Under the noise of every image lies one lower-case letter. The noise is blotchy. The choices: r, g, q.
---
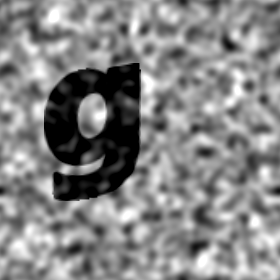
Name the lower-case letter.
g
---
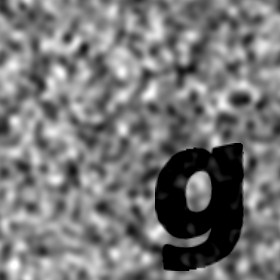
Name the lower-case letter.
g
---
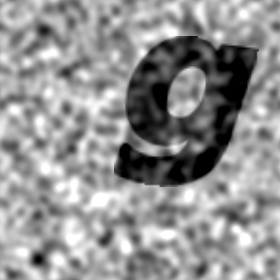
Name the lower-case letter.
g
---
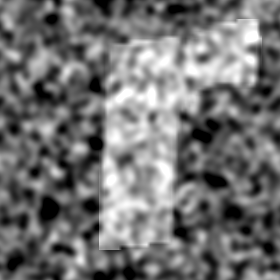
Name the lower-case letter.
r
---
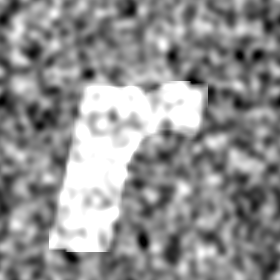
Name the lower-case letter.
r
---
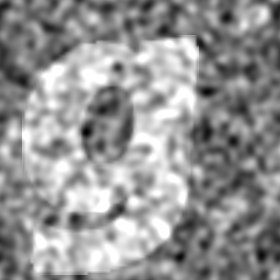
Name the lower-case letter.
g
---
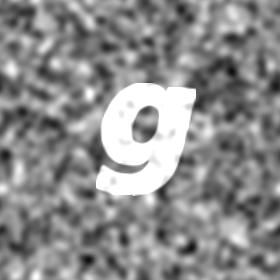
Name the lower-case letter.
g
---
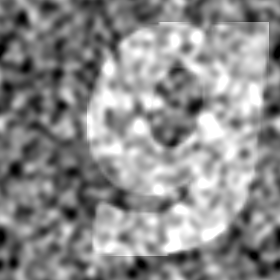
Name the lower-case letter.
g
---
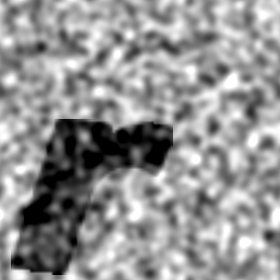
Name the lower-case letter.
r
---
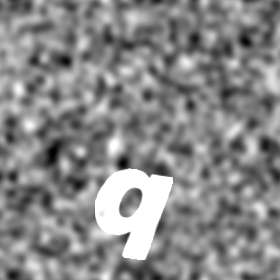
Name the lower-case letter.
q
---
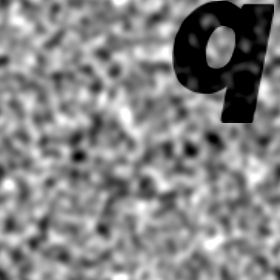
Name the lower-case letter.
q
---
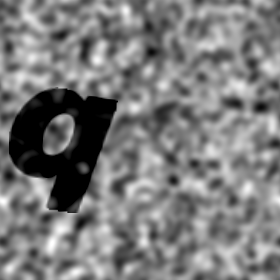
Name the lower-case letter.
q
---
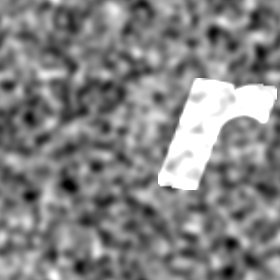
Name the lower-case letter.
r
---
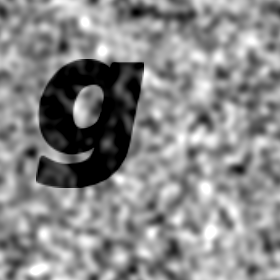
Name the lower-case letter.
g
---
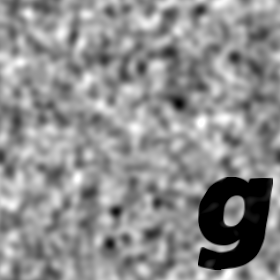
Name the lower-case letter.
g
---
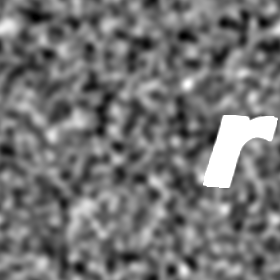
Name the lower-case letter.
r
